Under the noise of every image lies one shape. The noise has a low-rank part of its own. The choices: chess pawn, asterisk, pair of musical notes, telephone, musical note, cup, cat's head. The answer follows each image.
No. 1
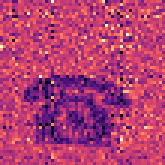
dark telephone
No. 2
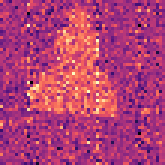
light chess pawn
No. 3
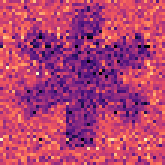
dark asterisk
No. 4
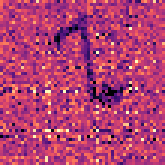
dark musical note
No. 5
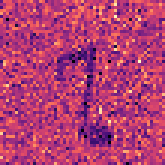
dark musical note
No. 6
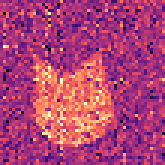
light cat's head
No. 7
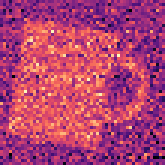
light cup
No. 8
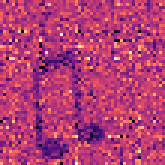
dark pair of musical notes
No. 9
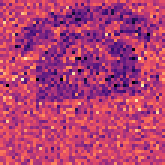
dark telephone
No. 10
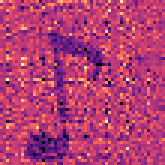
dark musical note
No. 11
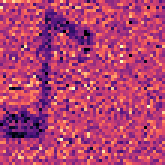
dark musical note
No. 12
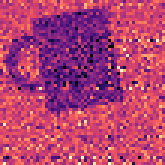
dark cup
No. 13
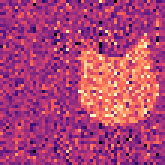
light cat's head
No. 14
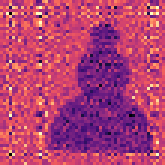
dark chess pawn
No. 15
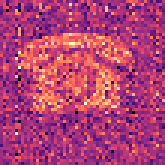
light telephone
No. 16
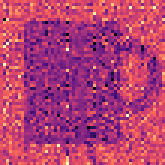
dark cup
